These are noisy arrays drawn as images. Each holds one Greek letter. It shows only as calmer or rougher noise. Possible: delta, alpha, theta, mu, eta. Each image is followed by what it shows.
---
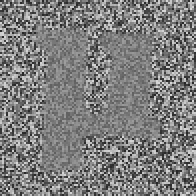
mu
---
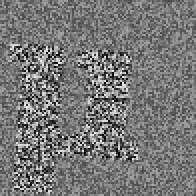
mu
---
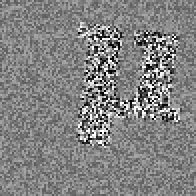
mu
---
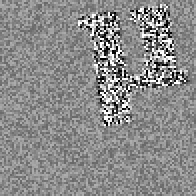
mu
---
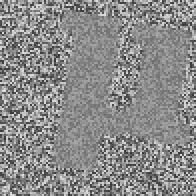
mu
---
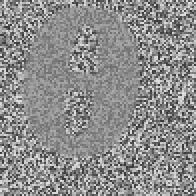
theta
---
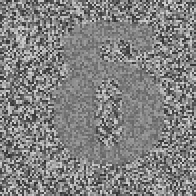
delta
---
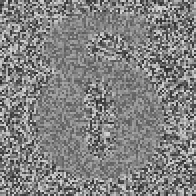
delta
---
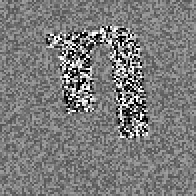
eta
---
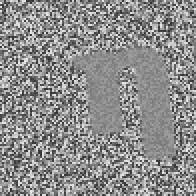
eta
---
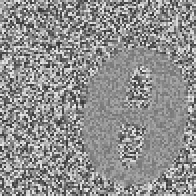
theta
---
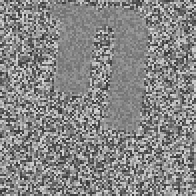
eta
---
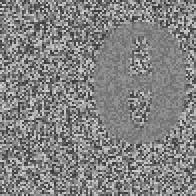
theta
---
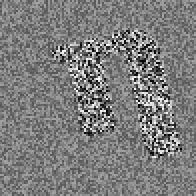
eta
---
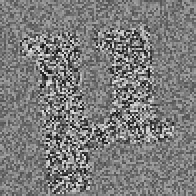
mu
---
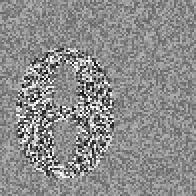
theta
